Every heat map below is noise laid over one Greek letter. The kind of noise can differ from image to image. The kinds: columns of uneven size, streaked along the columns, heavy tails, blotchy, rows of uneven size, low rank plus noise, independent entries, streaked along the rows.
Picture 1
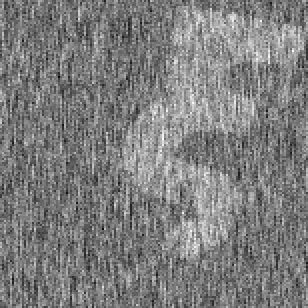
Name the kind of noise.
streaked along the columns
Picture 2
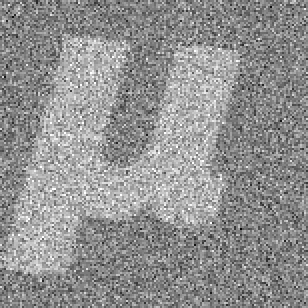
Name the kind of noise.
independent entries
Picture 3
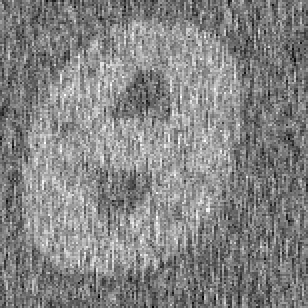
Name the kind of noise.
streaked along the columns
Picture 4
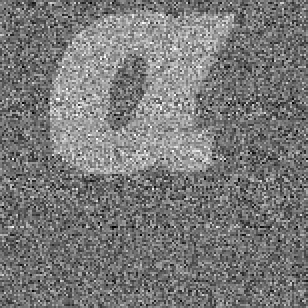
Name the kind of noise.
rows of uneven size
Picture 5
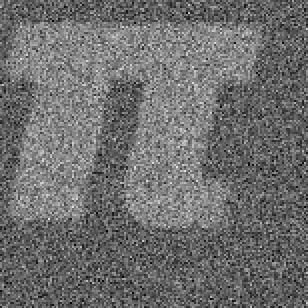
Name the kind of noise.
low rank plus noise
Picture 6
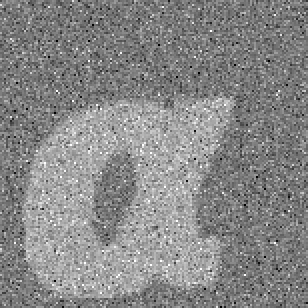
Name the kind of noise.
heavy tails
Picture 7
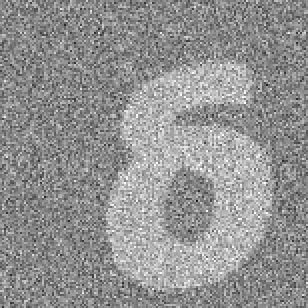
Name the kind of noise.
low rank plus noise
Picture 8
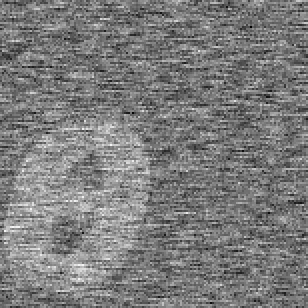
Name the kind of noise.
streaked along the rows
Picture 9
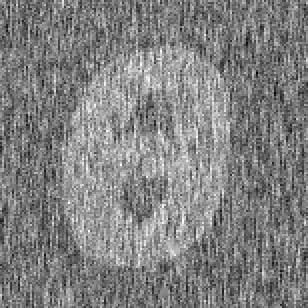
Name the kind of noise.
streaked along the columns
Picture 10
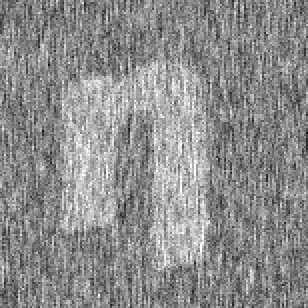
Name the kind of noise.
streaked along the columns
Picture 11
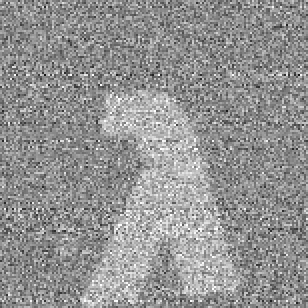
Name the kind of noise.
rows of uneven size
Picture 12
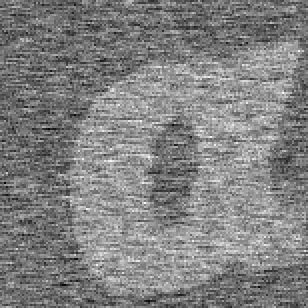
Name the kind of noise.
streaked along the rows
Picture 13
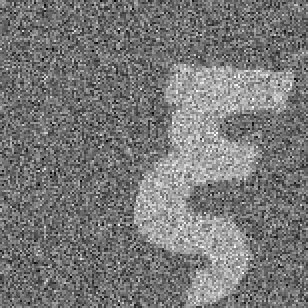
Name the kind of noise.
low rank plus noise
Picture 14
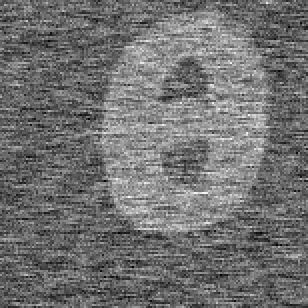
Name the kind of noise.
streaked along the rows
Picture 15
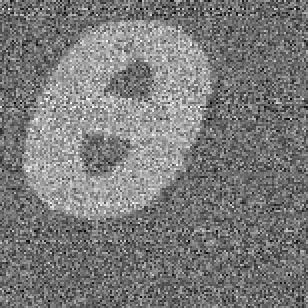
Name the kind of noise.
rows of uneven size
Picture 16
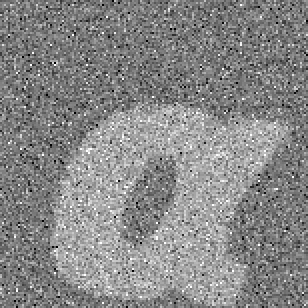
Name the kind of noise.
heavy tails
